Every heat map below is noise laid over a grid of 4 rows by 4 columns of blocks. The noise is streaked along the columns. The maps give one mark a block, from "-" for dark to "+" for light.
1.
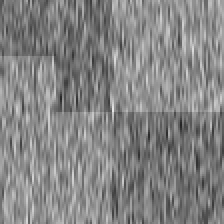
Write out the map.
- - + +
+ - + +
+ + - -
+ + - -
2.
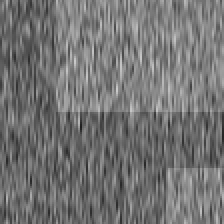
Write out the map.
- + + +
- + + +
- - - -
- - - +
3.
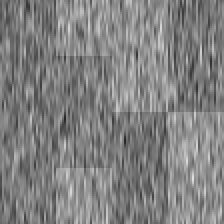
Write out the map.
- + + -
- - + -
- - - +
- + - +
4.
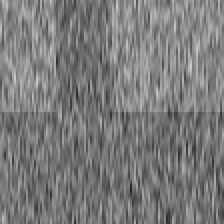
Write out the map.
+ - + +
+ - + +
- - - -
- - - -
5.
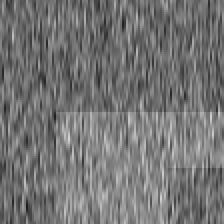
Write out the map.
- - - -
- - - -
- + + +
- + + -
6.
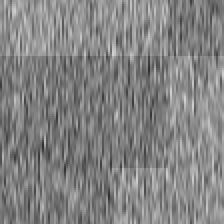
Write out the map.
+ + + -
- - - +
- - - +
- - + +
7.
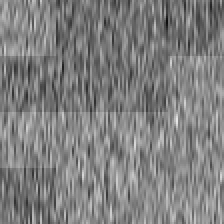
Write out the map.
+ - - -
- - - +
+ + + +
- + + +
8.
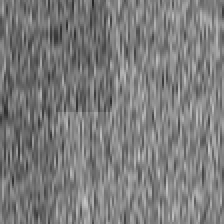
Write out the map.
- - + +
- - + +
- + + +
- + + +
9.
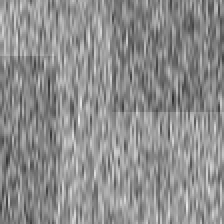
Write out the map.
+ + - -
- + - -
- + + +
- + + +
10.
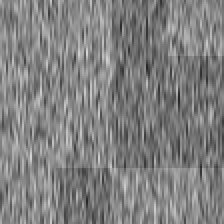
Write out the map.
+ + - +
+ + - -
+ + - -
+ - + +
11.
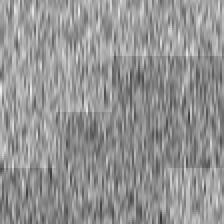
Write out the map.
+ + + +
+ + - -
+ - - -
- - - +
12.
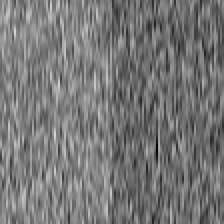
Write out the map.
+ + - -
+ + - -
+ + - -
+ + - -
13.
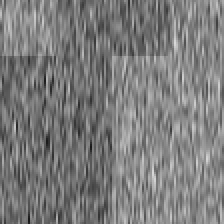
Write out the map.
+ - - +
- - + +
- - + +
- - + +
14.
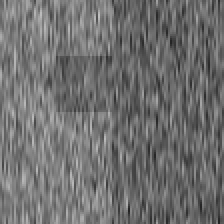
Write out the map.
+ + - -
+ - - -
+ + - -
+ + - -
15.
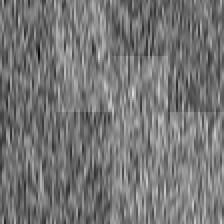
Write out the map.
- + - -
- + + -
- - + +
- - + +
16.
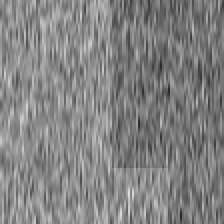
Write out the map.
+ + - -
+ + - -
+ + - -
+ + + -
